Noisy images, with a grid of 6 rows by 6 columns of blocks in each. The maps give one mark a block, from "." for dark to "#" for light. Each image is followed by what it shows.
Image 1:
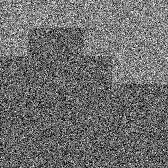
# # # # # #
# . . # # #
. . . . # #
. . . . . .
. . . . . .
. . . . . .
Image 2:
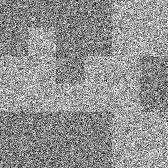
. . . . # #
. # . . # #
# # . # # .
# # # # # .
. . . . # #
. . . . # #
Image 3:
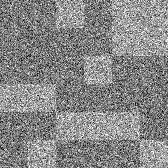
. . # . # #
. . . . # #
. . . # . .
# # . . . .
. . # # # .
. # . . . #
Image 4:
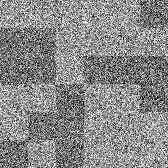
# # # # # .
. . # # # #
. . # . . .
# # . # # .
# . . # # #
. # . # # #
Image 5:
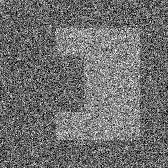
. . . . . .
. . # # # .
. . . # # .
. . . # # .
. . # # # .
. . . . . .
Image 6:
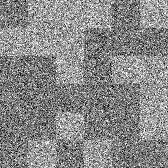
. # # # . #
# # # . . .
. . # . # #
. . . . . #
. . # . . #
. # . # . .
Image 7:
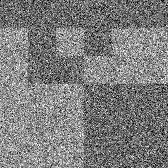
. . . . . .
# . # . # #
# . . # # #
# # # . . .
# # # . . .
# # # . . .
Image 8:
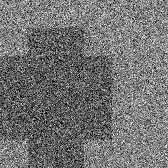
# # # # # #
# . . # # #
. . . . # #
. . . . # #
. . . . # #
# . . # # #
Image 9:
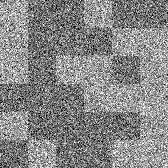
# . . # . .
# . . . # #
# . # # . #
. . . # # #
# . . . . #
. # . . # #
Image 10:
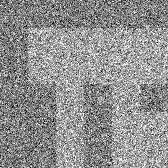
. . . . . .
. # # # # #
. # # # # #
. . # . # .
. . # . # #
. . # . # #
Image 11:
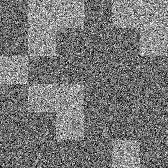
. # # . # #
. # . . . #
# . . . . .
. # # . . .
. . # . . .
. . . . # .
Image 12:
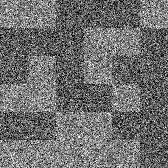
# # . . . #
. . . # # .
. # . # . .
# # . . # .
. . # # . .
# # # # # .
